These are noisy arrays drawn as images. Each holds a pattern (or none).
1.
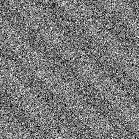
diagonal stripes
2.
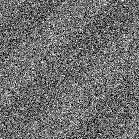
diagonal stripes
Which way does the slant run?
bottom left to top right
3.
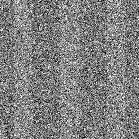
vertical stripes
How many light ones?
3
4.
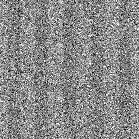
vertical stripes
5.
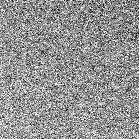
a smooth slope
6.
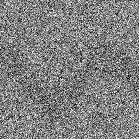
a wavy band
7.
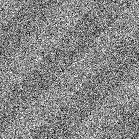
diagonal stripes
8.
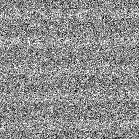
horizontal stripes
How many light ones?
5
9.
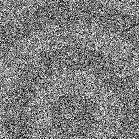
rings round one point
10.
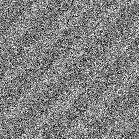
diagonal stripes
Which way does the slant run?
bottom left to top right
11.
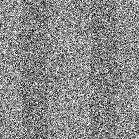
vertical stripes
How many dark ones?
2
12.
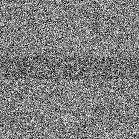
one horizontal stripe
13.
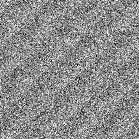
diagonal stripes
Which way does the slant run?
bottom left to top right
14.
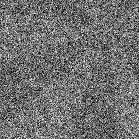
spokes from one point
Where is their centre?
top right
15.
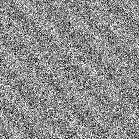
diagonal stripes
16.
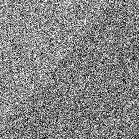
a sharp edge
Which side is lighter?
top left
